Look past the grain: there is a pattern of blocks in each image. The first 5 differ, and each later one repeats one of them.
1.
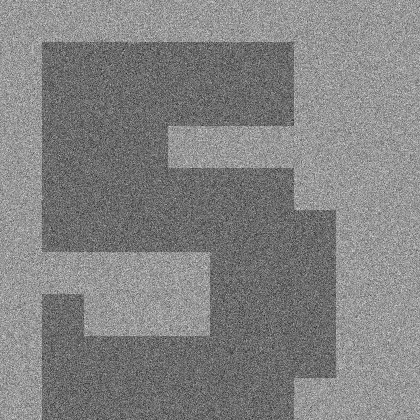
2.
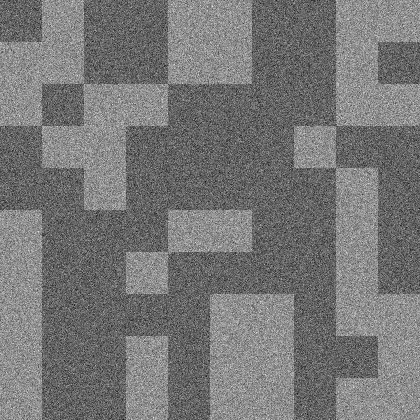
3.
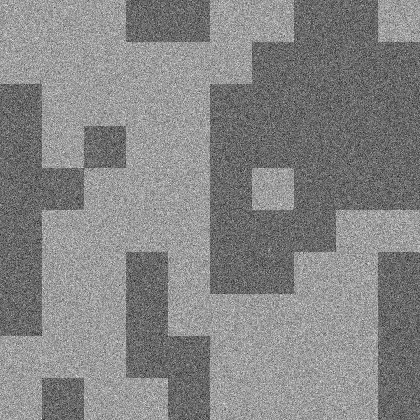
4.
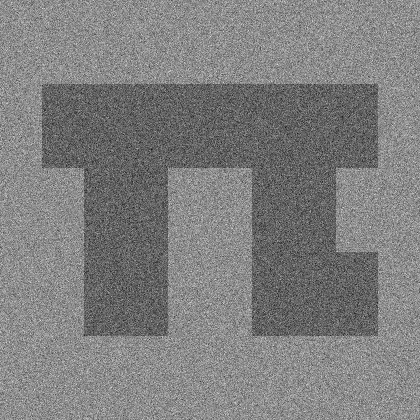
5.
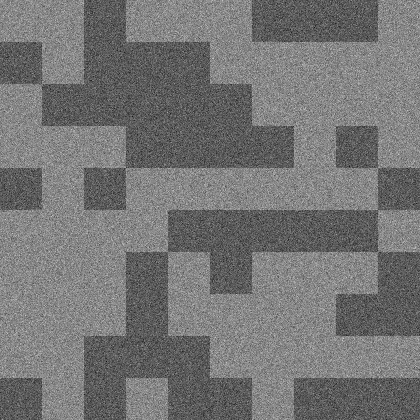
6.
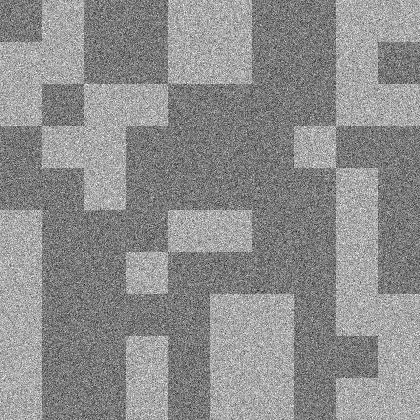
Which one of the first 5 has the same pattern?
2
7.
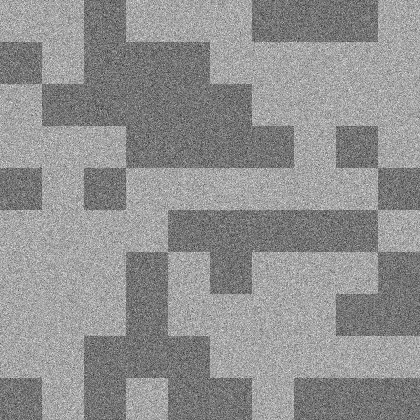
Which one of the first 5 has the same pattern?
5
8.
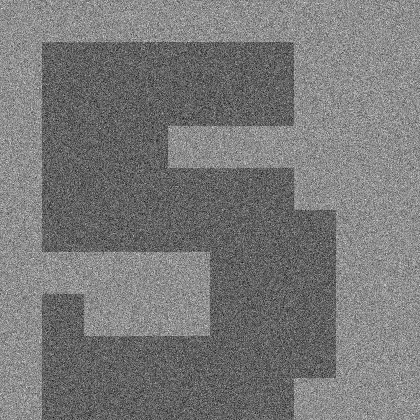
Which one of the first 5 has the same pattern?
1
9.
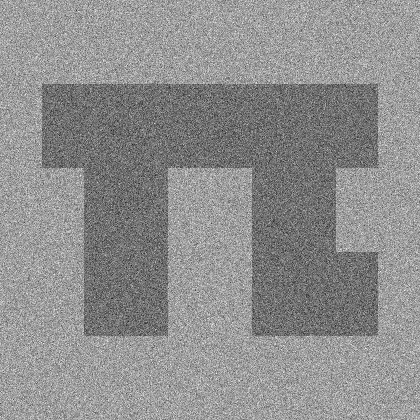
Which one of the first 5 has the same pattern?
4
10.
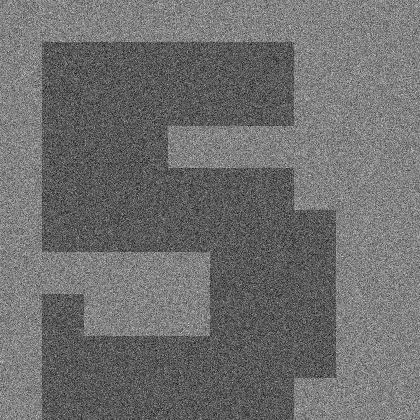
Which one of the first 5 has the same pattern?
1
